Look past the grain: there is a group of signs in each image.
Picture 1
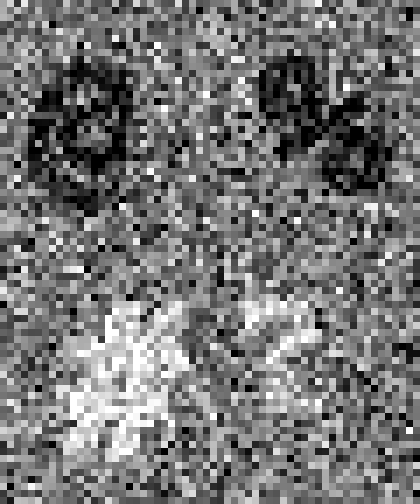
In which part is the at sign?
top left
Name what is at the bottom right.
question mark
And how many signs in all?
4
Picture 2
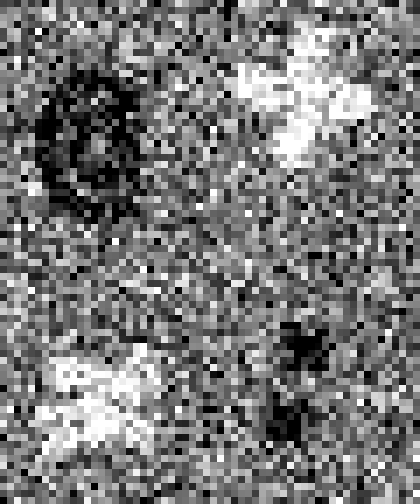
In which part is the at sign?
top left
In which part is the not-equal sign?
bottom left
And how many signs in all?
4
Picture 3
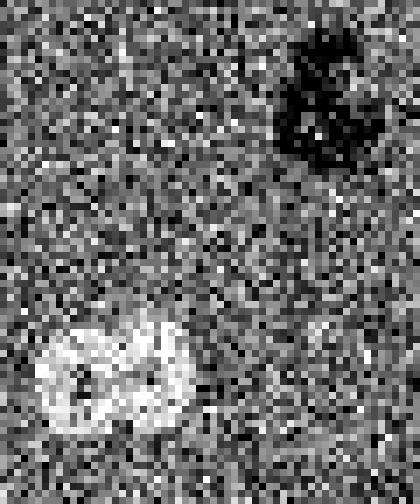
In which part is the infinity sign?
bottom left
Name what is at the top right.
ampersand
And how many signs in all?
2
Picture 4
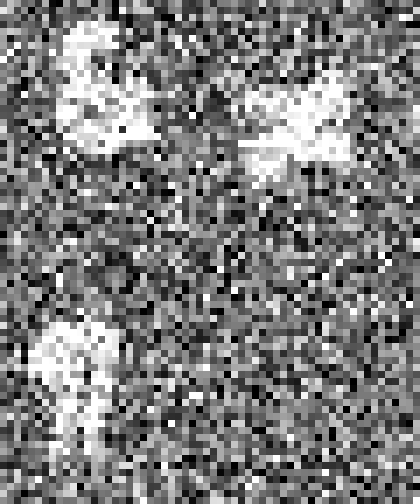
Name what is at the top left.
ampersand
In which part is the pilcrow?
bottom left
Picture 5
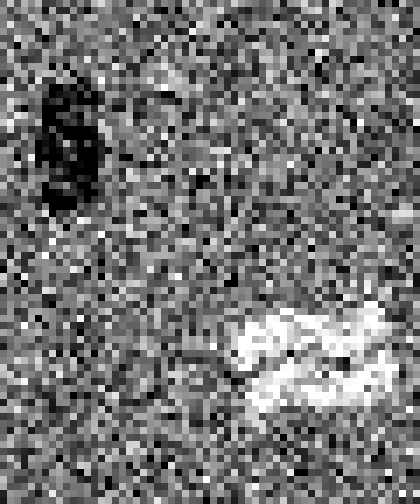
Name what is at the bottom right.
approximately sign
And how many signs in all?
2
